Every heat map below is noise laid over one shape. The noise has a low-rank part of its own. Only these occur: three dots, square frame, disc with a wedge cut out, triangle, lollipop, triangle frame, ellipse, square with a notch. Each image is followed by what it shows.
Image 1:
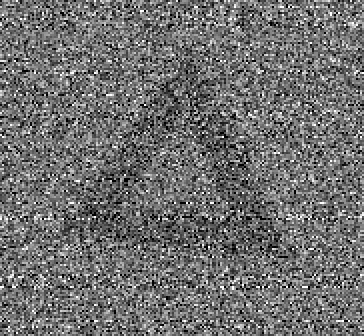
dark triangle frame
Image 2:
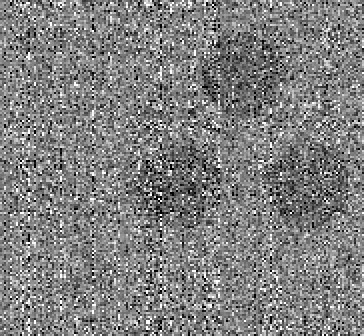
dark three dots
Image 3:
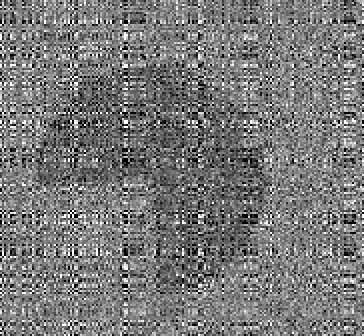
dark disc with a wedge cut out
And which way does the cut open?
down and left
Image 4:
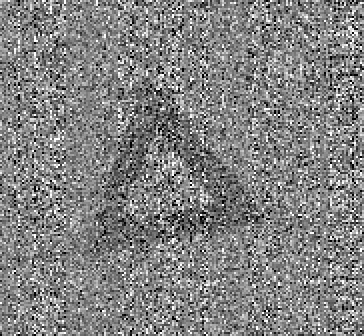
dark triangle frame
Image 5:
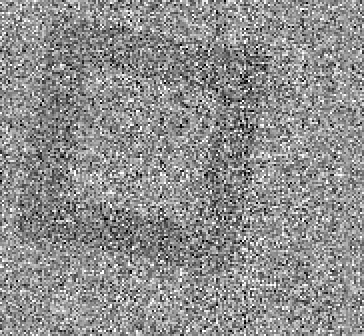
dark square frame
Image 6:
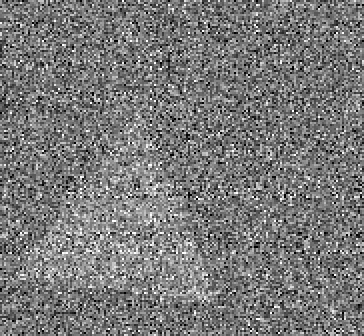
light triangle
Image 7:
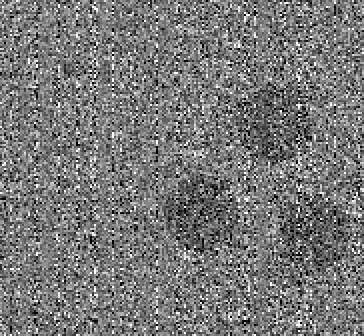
dark three dots
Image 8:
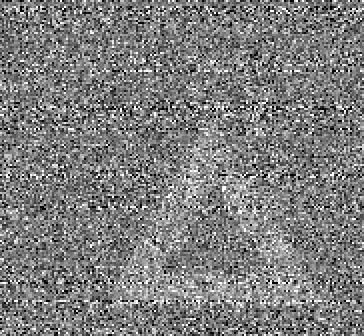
light triangle frame
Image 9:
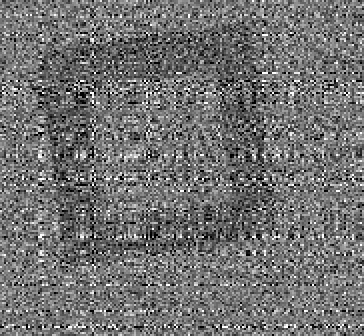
dark square frame
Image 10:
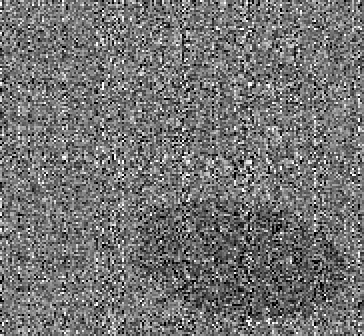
dark ellipse
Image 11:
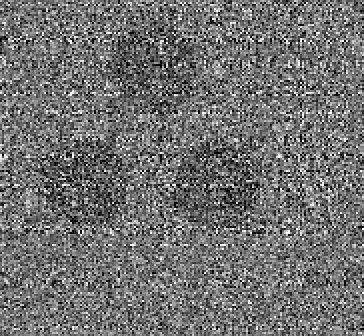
dark three dots
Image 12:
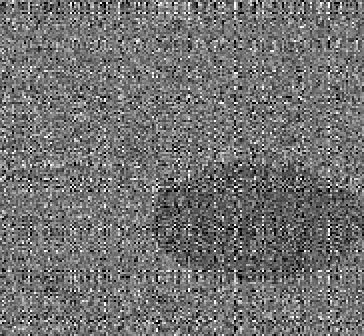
dark ellipse
